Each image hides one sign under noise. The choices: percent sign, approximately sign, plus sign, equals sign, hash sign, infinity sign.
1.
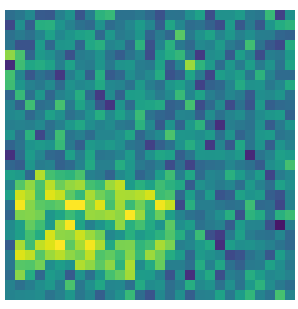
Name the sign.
approximately sign
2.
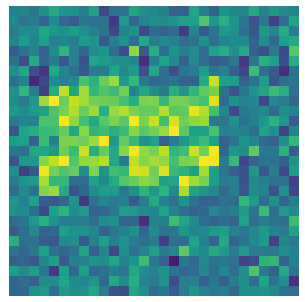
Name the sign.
approximately sign
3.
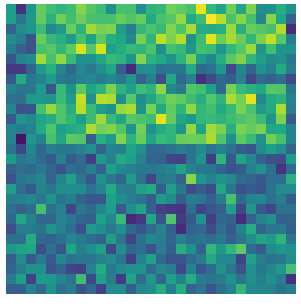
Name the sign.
equals sign
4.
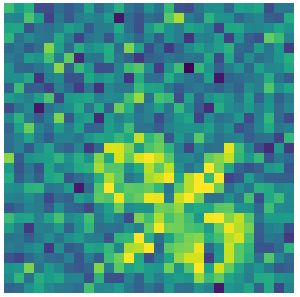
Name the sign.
percent sign
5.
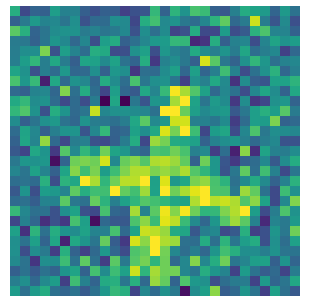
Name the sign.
plus sign
